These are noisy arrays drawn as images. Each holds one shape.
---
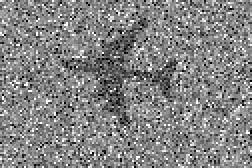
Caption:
dark airplane
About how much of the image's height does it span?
two thirds
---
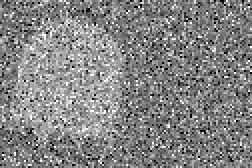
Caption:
light ghost
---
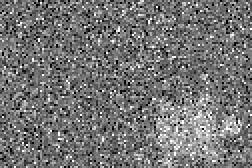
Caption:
light turtle, bottom right
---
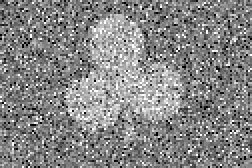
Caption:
light club
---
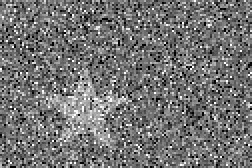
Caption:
light star
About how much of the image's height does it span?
half
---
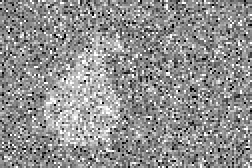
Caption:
light pear
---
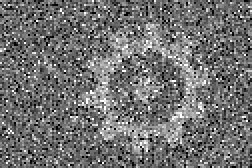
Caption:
light gear
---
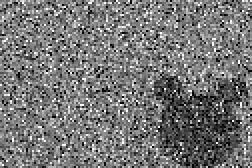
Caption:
dark bear's head
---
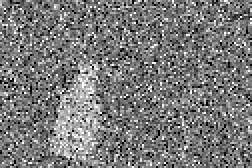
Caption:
light bottle
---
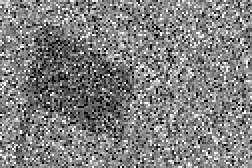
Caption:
dark flag
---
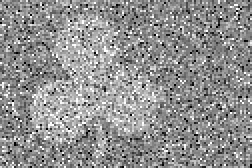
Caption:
light club
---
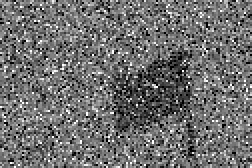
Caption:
dark flag
